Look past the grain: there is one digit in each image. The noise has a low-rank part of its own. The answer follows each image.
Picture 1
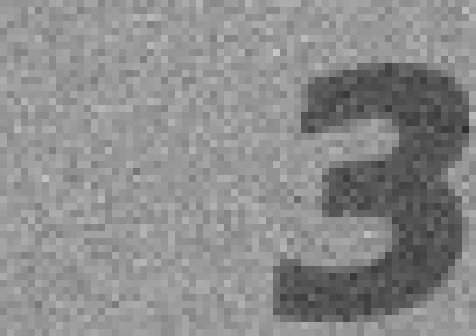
3
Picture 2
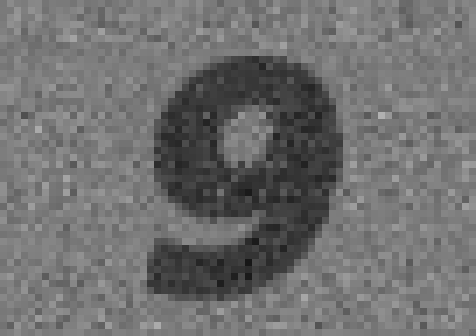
9
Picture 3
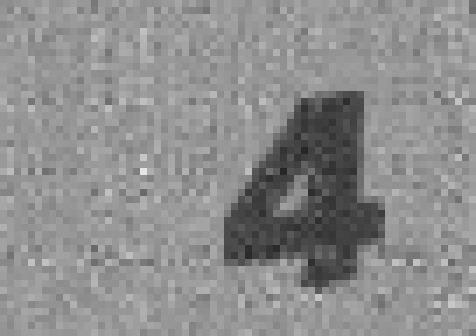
4
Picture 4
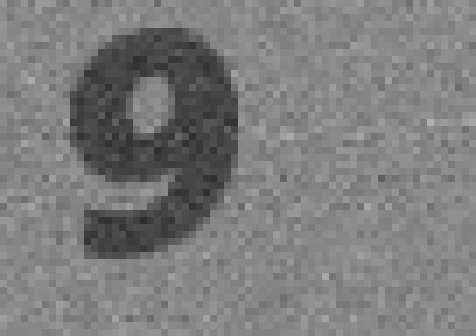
9
